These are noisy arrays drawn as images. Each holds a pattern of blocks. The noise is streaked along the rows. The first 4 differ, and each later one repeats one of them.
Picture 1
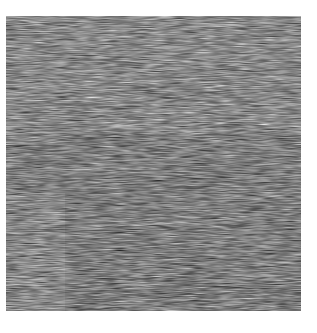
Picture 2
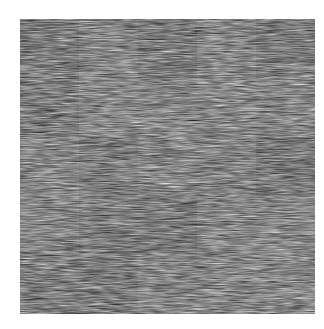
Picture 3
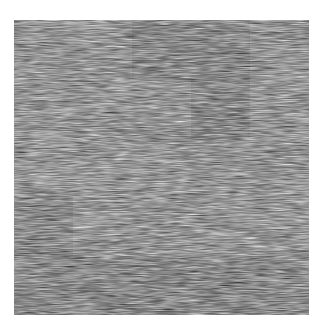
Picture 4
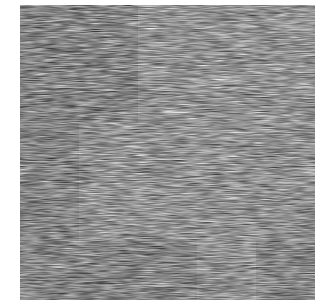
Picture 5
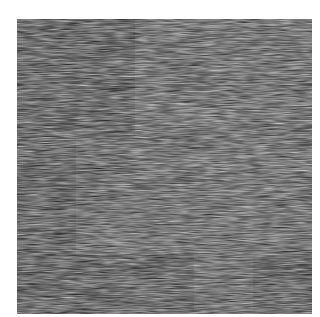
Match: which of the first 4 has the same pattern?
4
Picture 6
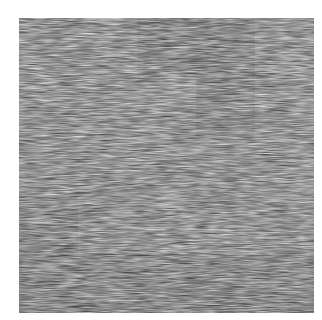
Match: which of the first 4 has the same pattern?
3
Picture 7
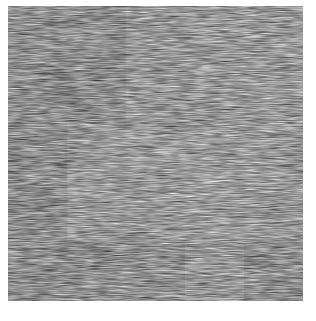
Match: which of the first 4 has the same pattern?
4
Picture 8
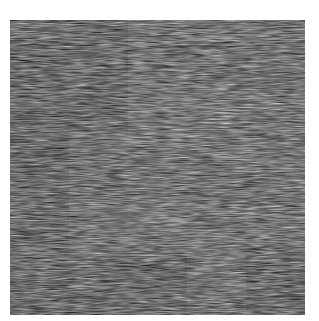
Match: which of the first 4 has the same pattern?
4
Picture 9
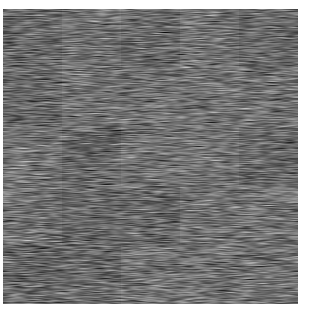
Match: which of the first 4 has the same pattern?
2
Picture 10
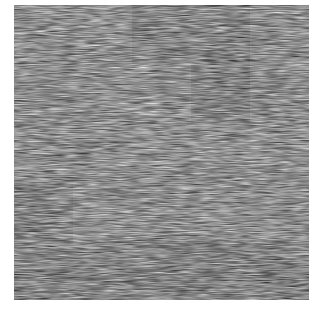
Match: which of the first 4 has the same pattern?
3
